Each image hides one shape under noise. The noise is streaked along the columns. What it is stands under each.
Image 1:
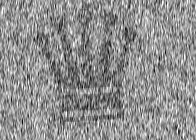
chess queen
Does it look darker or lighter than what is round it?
darker
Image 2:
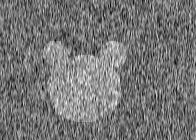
bear's head
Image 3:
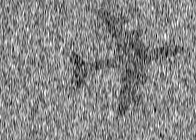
airplane
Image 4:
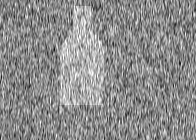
bottle
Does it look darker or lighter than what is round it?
lighter
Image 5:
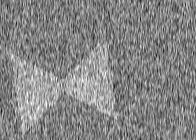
bow tie
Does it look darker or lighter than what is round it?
lighter
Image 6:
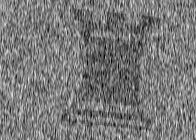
chess rook
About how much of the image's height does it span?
nearly all
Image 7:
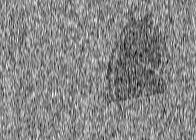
chess knight
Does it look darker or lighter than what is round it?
darker
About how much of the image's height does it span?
two thirds
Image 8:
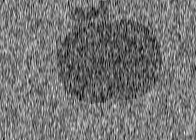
apple
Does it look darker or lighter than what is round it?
darker
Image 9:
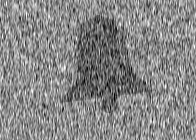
bell
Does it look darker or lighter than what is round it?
darker
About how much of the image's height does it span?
two thirds
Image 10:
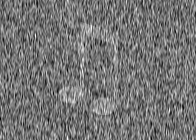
pair of musical notes
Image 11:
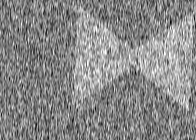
bow tie
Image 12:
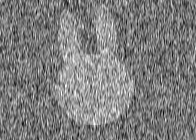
rabbit's head
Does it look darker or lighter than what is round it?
lighter
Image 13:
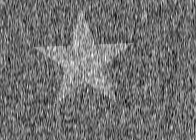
star
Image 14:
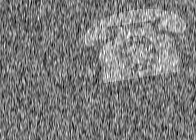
telephone
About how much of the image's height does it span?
half
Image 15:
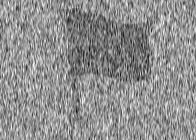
flag
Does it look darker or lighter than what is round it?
darker
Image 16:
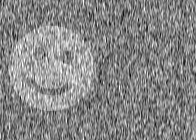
smiling face
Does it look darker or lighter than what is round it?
lighter
